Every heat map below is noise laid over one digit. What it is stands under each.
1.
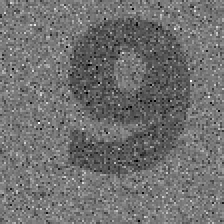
9
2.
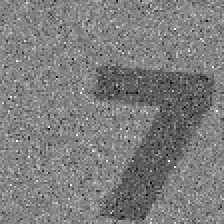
7
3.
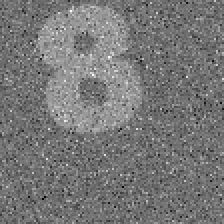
8
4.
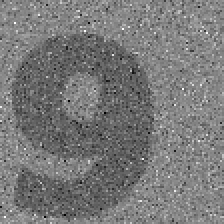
9
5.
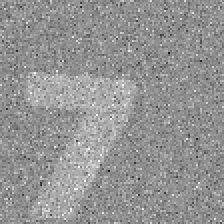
7
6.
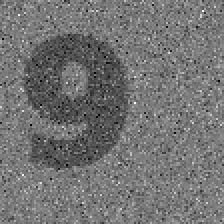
9
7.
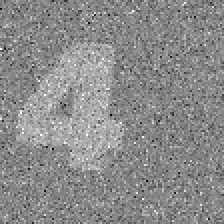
4
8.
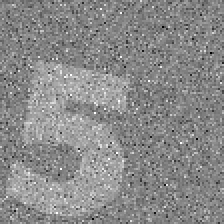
5
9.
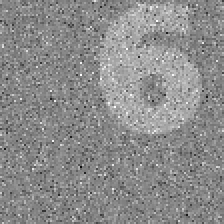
6
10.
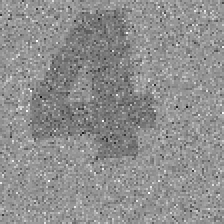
4
